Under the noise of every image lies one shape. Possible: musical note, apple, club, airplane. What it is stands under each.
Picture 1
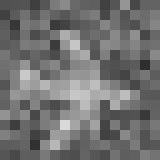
airplane
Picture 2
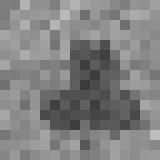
club
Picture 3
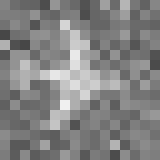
airplane
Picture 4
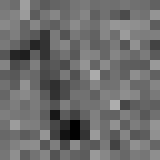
musical note
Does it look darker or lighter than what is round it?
darker
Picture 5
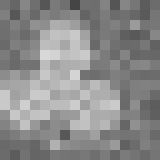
club
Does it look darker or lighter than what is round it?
lighter
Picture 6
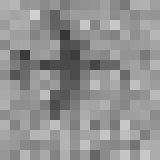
airplane
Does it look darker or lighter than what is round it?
darker
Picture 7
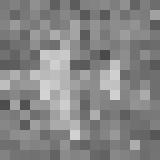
airplane
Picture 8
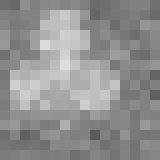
club
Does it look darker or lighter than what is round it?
lighter
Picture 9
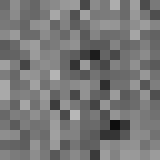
musical note
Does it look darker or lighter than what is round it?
darker
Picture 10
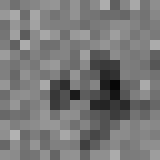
airplane
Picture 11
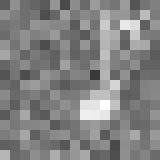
musical note
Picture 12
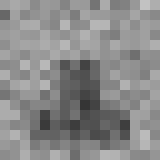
club
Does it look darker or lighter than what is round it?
darker
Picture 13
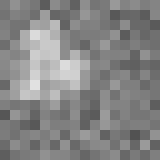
club
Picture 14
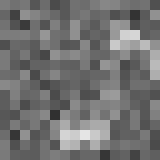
musical note
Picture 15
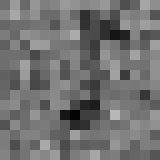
musical note
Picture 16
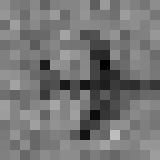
airplane
